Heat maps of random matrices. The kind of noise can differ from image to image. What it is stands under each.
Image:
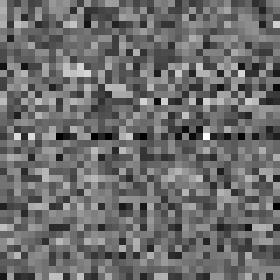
rows of uneven size
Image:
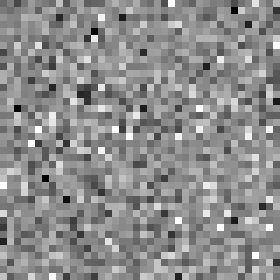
heavy tails
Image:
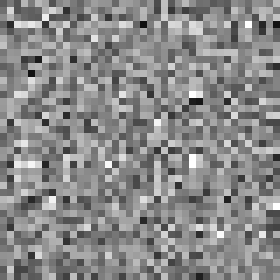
low rank plus noise
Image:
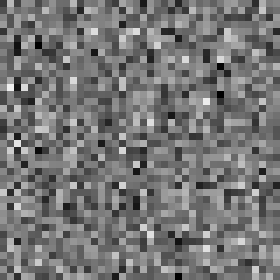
low rank plus noise
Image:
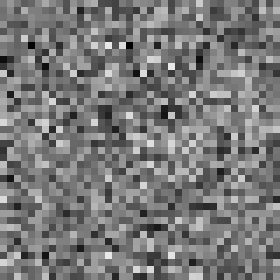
low rank plus noise
